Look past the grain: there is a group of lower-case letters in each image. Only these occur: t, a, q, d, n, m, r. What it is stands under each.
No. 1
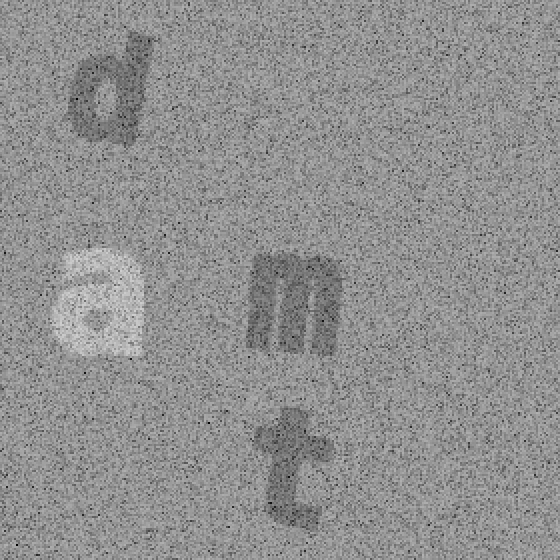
top left: dark d; middle left: light a; centre: dark m; bottom middle: dark t
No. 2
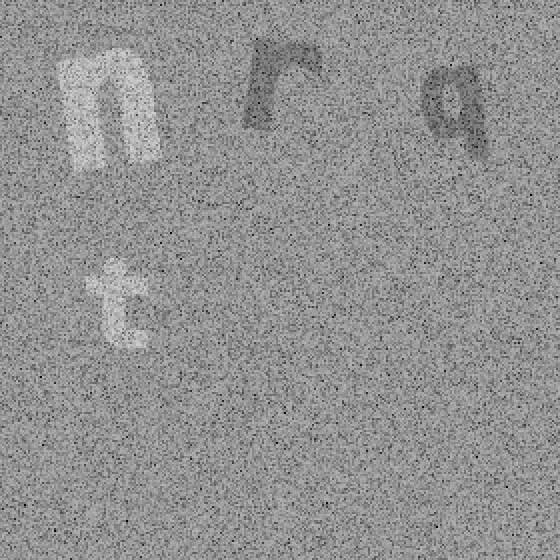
top left: light n; top middle: dark r; top right: dark q; middle left: light t
